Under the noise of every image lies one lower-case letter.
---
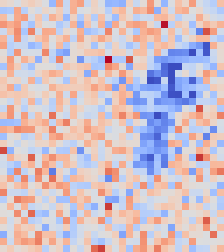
f
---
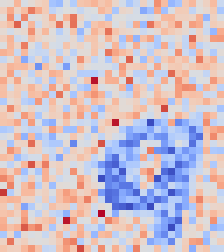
q
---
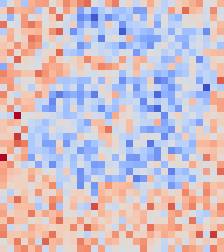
a
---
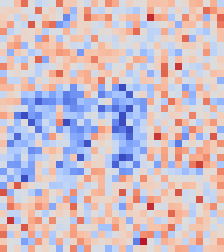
m
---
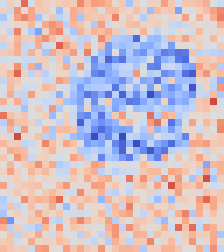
e
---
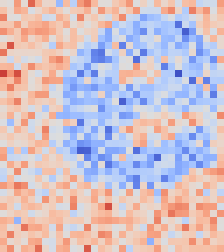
e
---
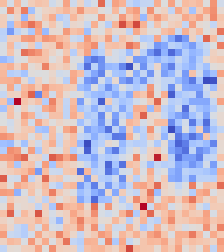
n
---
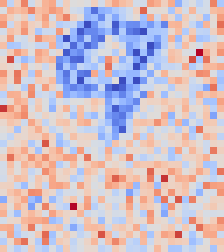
q
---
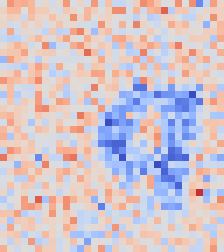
q
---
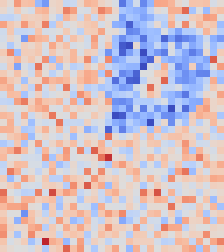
b
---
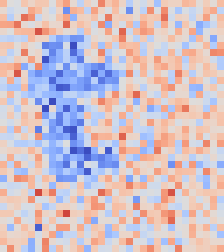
t
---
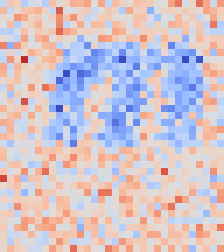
m
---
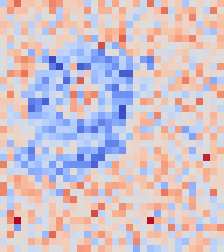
g
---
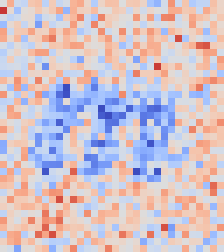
m
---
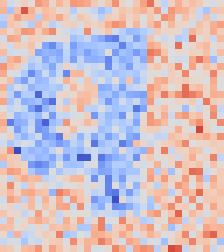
q
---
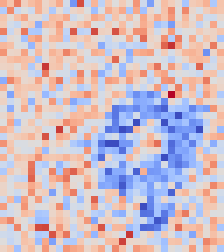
q
